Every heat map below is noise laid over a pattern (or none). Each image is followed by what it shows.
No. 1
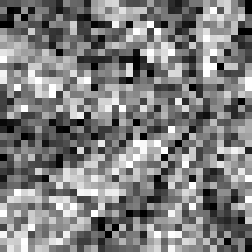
spokes from one point
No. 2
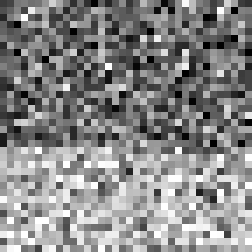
a sharp edge
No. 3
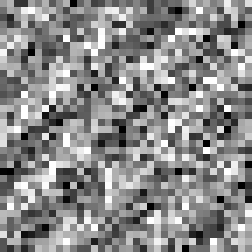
diagonal stripes
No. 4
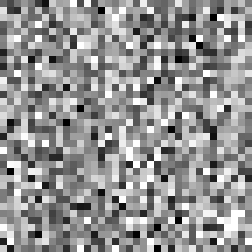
only noise
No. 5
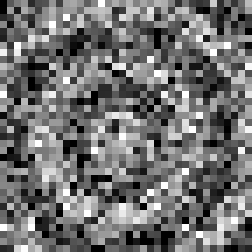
rings round one point
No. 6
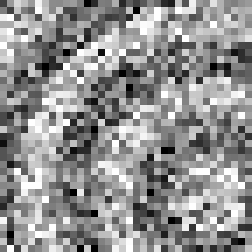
rings round one point
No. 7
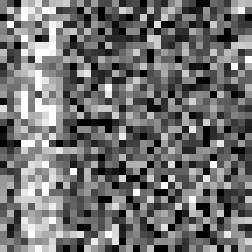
one vertical stripe
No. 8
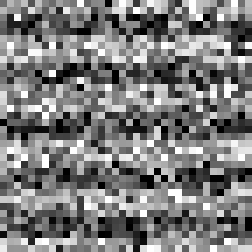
horizontal stripes
